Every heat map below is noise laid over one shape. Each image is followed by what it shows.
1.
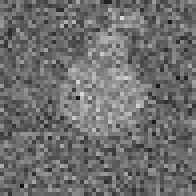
light pear
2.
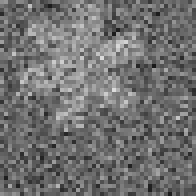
light asterisk
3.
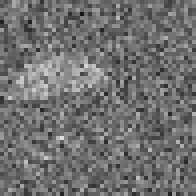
light umbrella
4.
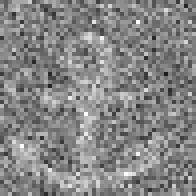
light anchor
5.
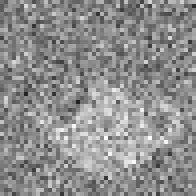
light teapot
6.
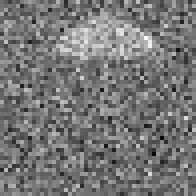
light umbrella
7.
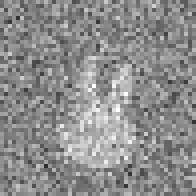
light rabbit's head
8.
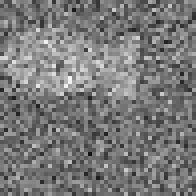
light fish
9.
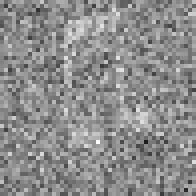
light pair of musical notes
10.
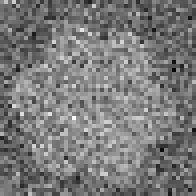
light flower
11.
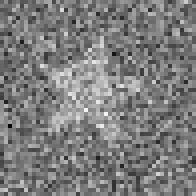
light star
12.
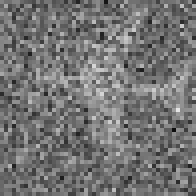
light airplane
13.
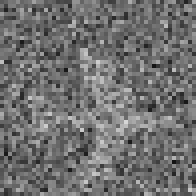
light airplane
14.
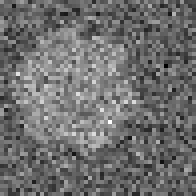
light flower
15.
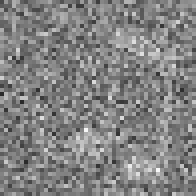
light pair of musical notes
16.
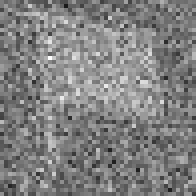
light flag
